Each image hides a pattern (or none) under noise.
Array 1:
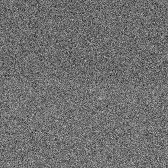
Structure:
a sharp edge
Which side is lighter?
bottom
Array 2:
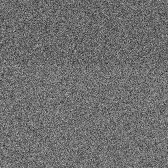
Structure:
a sharp edge
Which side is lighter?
bottom
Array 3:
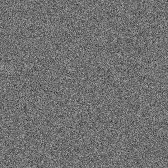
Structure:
only noise
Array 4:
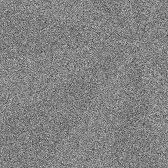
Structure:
spokes from one point
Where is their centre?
top right
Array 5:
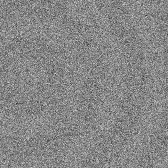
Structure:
rings round one point
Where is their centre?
middle left
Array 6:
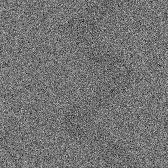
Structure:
a wavy band
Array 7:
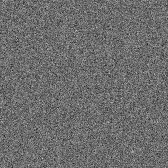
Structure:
only noise
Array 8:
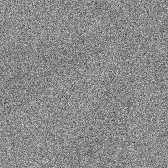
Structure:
spokes from one point
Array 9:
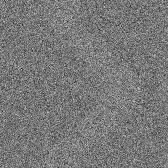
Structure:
a wavy band
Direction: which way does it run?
top to bottom
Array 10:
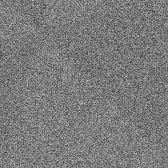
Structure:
spokes from one point
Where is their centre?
top left
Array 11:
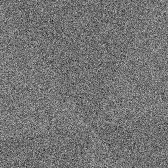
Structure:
spokes from one point
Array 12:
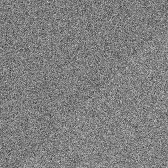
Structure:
a sharp edge
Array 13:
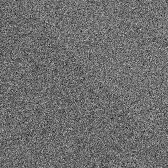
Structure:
a sharp edge
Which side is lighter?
top right
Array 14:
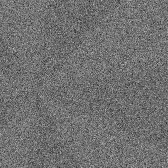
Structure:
spokes from one point
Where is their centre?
middle left
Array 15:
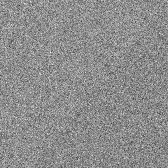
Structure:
a sharp edge
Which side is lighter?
top left
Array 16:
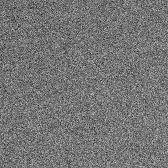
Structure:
a smooth slope
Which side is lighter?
bottom right
